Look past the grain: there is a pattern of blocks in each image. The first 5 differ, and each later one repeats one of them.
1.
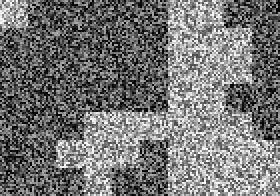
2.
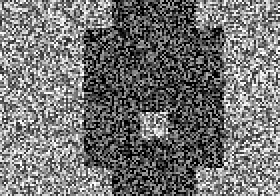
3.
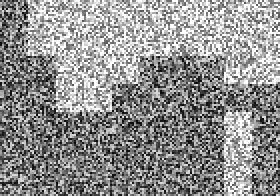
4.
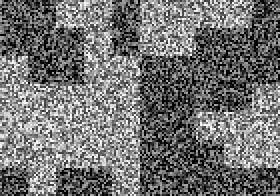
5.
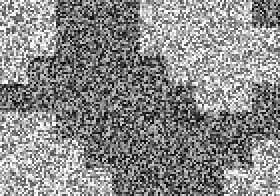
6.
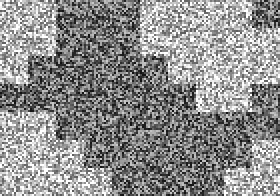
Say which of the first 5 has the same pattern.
5
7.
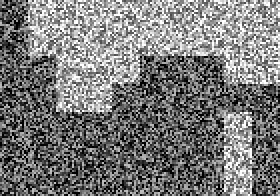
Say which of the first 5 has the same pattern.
3
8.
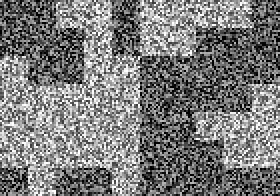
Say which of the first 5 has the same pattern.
4
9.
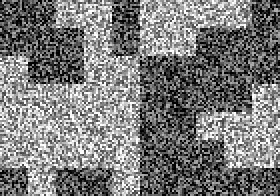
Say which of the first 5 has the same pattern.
4
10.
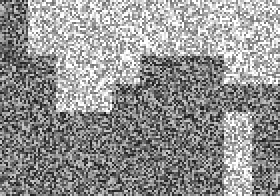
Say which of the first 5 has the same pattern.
3
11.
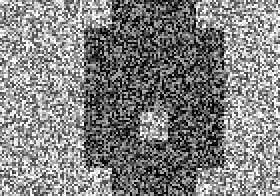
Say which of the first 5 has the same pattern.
2
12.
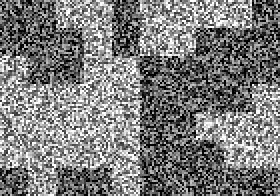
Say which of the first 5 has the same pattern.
4
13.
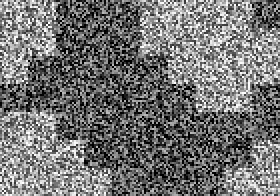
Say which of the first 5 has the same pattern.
5
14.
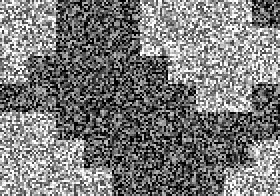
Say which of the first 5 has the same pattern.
5
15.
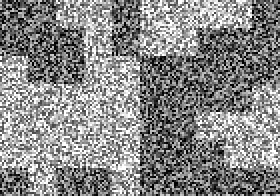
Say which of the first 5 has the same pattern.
4
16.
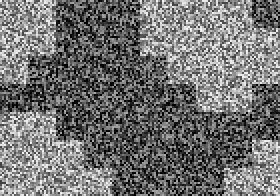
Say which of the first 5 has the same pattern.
5
